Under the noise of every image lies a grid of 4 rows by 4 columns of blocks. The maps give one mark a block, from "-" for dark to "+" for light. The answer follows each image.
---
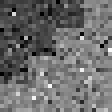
- - - +
- - + +
- + + +
+ + + +
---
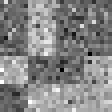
- + - -
- + - -
+ - - +
- + + +
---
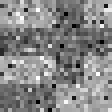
+ + - +
- - - -
+ + - +
- - + +
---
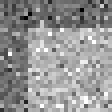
- - - -
- + + +
- + + +
- + + +
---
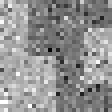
+ - - -
+ - - +
+ + - +
+ + - -
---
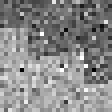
- - - -
+ - - -
+ + + -
+ + + +
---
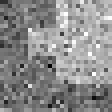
- - + +
- + + +
- - + +
- - - -
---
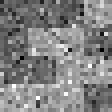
- - - +
- + + -
- - + +
+ + + -
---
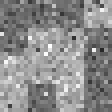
- - - +
- + + -
+ + + -
+ - + -
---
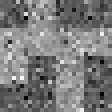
- + - -
+ + + +
+ - + -
- - + -
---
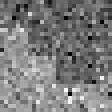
- - - -
+ - - -
+ + - -
+ + + +
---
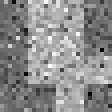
- + + -
- + + -
- + + +
- - + -
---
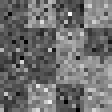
- + - +
- - + -
- - + +
- + - +
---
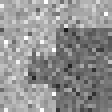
+ + + +
+ + - -
+ - - -
+ + - -
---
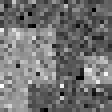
- - - -
+ + - -
+ + - +
+ - - -
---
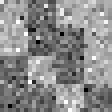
+ - + +
+ - - +
- + - +
- - + -
